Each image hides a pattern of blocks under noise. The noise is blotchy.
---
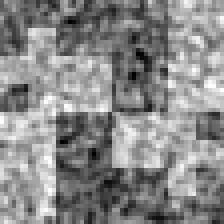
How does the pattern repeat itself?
the same after a half turn
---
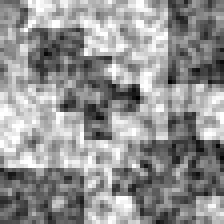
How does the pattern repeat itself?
mirrored about the diagonal from the top left
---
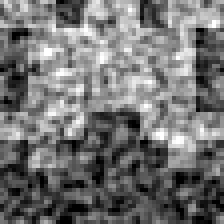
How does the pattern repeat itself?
left and right mirror each other
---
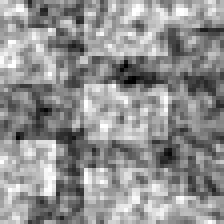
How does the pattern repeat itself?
top and bottom mirror each other
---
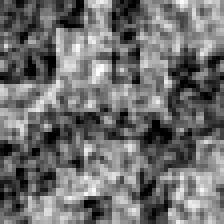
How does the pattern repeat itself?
no symmetry
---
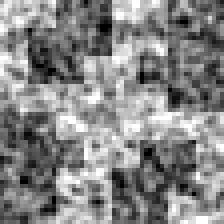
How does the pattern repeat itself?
the same after a half turn
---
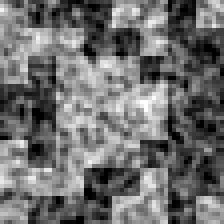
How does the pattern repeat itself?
top and bottom mirror each other
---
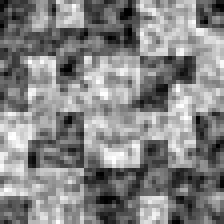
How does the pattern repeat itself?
the same after a half turn
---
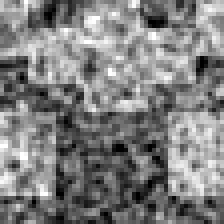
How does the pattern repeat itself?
left and right mirror each other
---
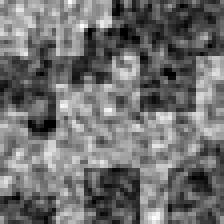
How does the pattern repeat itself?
no symmetry
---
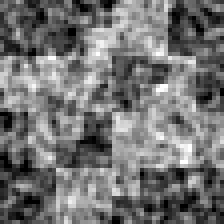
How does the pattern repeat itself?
the same after a half turn
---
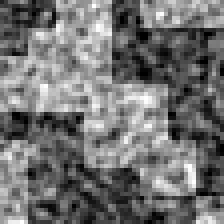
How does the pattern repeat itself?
mirrored about the diagonal from the top left
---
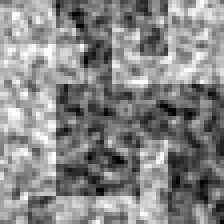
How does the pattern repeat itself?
no symmetry
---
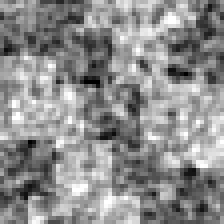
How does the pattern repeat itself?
the same after a half turn
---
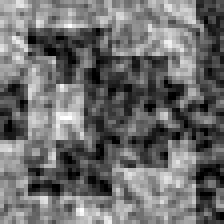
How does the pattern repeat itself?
top and bottom mirror each other
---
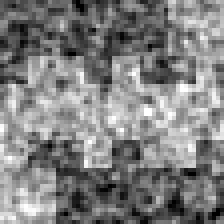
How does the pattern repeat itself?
the same after a half turn
